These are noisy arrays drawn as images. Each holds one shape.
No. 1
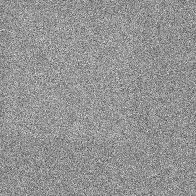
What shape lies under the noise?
square
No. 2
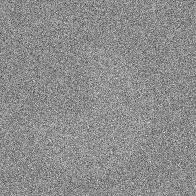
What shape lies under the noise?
disc with a wedge cut out
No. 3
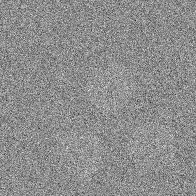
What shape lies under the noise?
three dots
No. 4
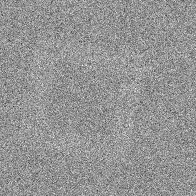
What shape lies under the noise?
square frame
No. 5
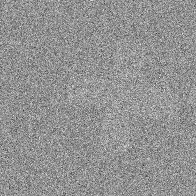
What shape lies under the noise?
cross
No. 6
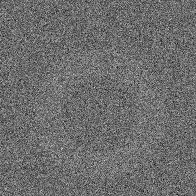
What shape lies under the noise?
ring
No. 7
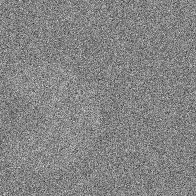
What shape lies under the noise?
disc with a wedge cut out
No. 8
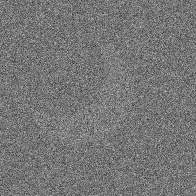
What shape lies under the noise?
crescent
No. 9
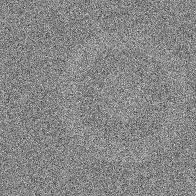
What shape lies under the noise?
bullseye
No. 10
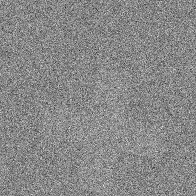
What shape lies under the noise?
cross
